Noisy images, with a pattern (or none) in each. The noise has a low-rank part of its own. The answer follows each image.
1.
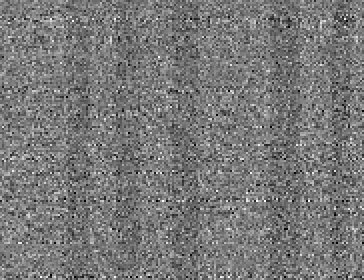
bands of columns
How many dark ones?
5
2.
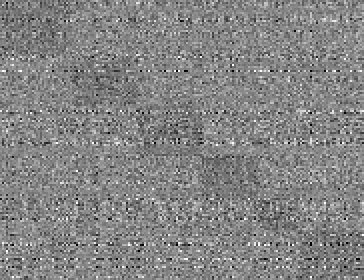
blocks along the diagonal
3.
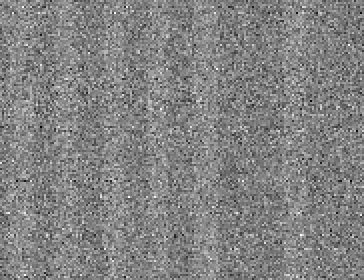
bands of columns
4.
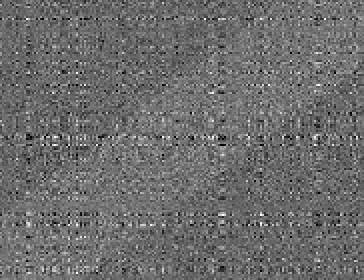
a diagonal band
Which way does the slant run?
bottom left to top right
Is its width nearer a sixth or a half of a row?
a half
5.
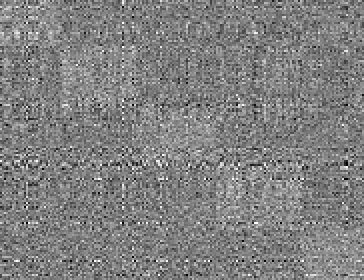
blocks along the diagonal
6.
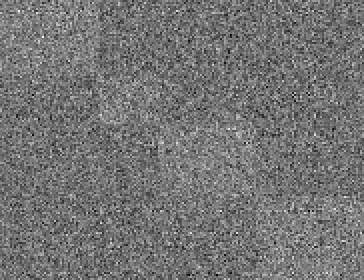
blocks along the diagonal
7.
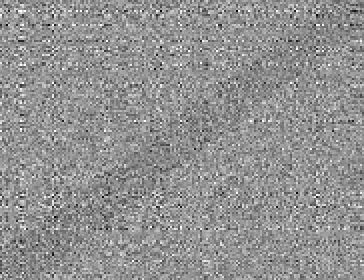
a diagonal band
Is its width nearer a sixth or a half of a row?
a sixth
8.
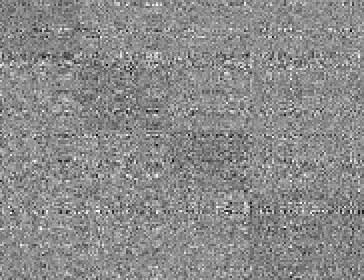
blocks along the diagonal
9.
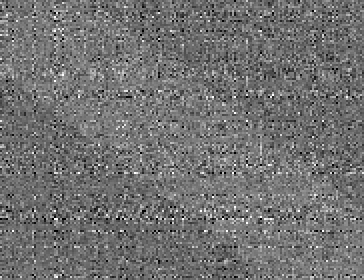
a diagonal band
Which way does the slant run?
top left to bottom right
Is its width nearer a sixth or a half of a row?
a half
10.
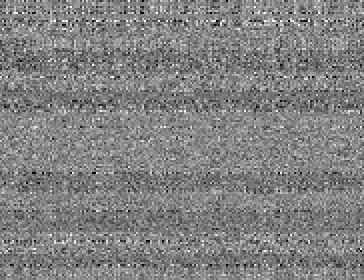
bands of rows
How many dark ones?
5
